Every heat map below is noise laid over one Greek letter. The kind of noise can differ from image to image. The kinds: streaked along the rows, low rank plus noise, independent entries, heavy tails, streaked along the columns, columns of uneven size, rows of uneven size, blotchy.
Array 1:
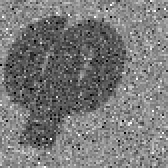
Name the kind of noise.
heavy tails
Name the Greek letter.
phi
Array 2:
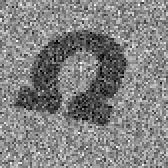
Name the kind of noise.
independent entries
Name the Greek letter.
omega
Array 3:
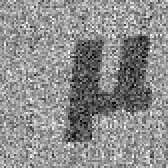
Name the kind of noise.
low rank plus noise
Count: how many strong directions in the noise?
five to eight
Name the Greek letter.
mu
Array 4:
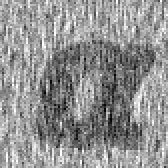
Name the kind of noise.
streaked along the columns
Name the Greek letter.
alpha
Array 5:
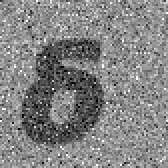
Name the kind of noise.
heavy tails
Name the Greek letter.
delta
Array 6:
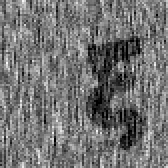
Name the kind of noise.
streaked along the columns
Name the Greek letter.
xi
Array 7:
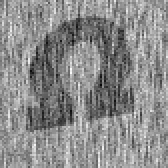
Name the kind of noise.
streaked along the columns
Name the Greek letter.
omega
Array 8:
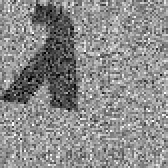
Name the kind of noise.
low rank plus noise
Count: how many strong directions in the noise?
three or four
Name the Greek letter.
lambda
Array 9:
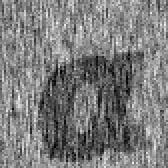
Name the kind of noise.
streaked along the columns
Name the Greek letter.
alpha
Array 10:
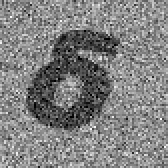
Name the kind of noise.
independent entries
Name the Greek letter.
delta
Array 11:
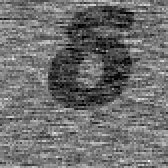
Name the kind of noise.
streaked along the rows
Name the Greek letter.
delta
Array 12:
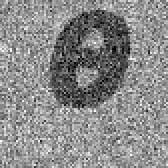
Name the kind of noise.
low rank plus noise
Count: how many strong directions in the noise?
two
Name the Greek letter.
theta
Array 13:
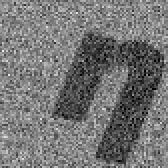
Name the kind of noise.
low rank plus noise
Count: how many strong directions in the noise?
one
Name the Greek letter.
eta
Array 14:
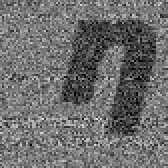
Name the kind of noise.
rows of uneven size
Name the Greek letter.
eta
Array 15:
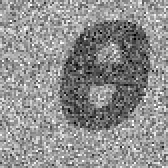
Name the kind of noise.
independent entries
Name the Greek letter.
theta
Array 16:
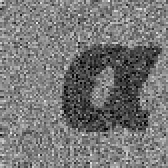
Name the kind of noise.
low rank plus noise
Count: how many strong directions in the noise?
five to eight
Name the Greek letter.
alpha
